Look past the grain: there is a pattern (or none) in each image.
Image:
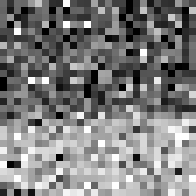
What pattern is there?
a sharp edge
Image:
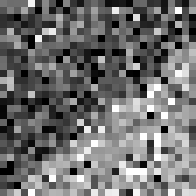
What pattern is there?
a sharp edge
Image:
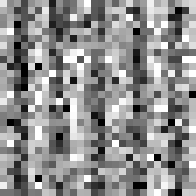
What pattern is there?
vertical stripes
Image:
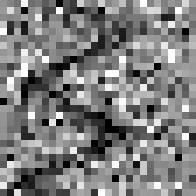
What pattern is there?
a wavy band
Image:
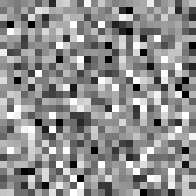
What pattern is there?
only noise
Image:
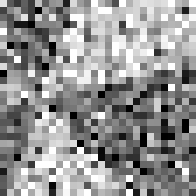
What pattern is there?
spokes from one point
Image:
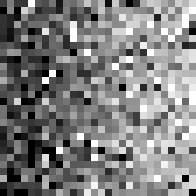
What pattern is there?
a smooth slope
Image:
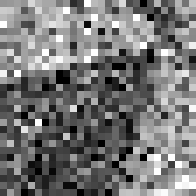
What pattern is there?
spokes from one point
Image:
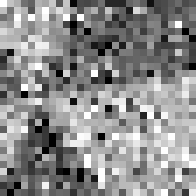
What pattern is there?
spokes from one point
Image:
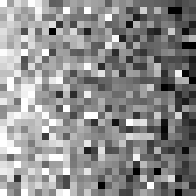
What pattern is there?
a smooth slope
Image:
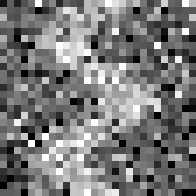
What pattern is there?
a wavy band
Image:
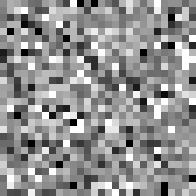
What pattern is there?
only noise
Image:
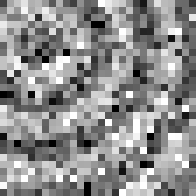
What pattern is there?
rings round one point
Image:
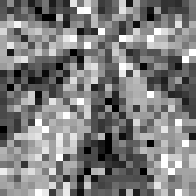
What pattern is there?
spokes from one point
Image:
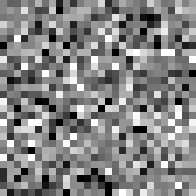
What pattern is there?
only noise
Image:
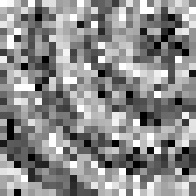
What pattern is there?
rings round one point
